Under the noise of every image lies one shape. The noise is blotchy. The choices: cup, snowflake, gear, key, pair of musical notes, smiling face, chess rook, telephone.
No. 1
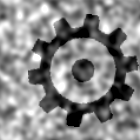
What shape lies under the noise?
gear
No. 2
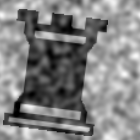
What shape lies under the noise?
chess rook
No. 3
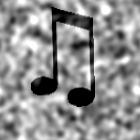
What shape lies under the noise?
pair of musical notes
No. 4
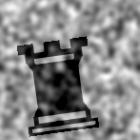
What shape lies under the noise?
chess rook
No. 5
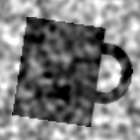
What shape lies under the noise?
cup
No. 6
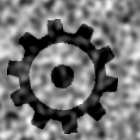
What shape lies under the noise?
gear
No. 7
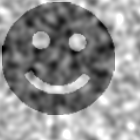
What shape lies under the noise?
smiling face
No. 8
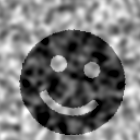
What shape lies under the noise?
smiling face
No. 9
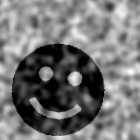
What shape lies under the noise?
smiling face
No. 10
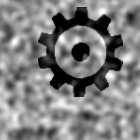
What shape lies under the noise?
gear
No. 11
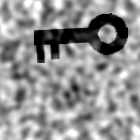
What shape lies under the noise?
key
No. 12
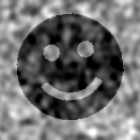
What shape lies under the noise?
smiling face
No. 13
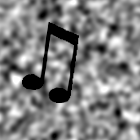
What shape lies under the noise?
pair of musical notes
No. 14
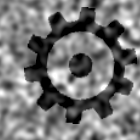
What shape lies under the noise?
gear
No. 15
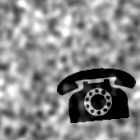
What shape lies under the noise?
telephone
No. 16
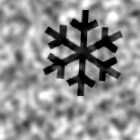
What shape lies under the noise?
snowflake
